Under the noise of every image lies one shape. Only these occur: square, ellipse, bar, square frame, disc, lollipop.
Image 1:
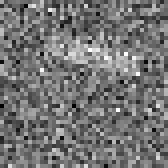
bar
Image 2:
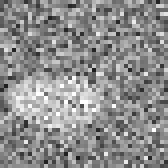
ellipse
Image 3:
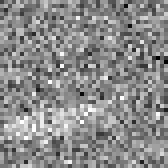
bar
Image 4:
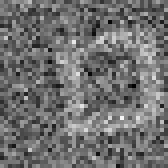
square frame
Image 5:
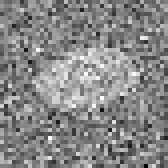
ellipse
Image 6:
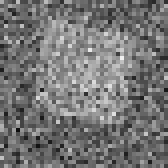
square
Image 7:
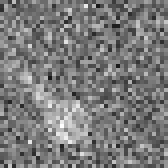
lollipop
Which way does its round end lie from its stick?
down and right
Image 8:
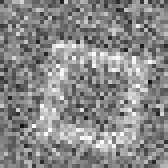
square frame
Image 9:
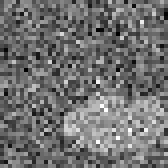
ellipse
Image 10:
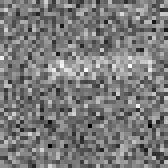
bar
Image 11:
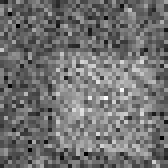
square
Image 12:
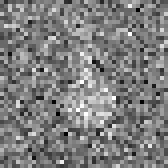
lollipop
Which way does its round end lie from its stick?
down
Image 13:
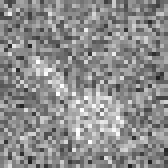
lollipop
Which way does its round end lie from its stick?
down and right
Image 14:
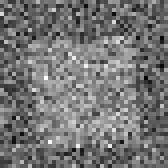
square
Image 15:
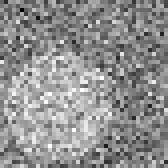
disc
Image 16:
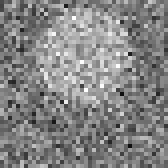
disc
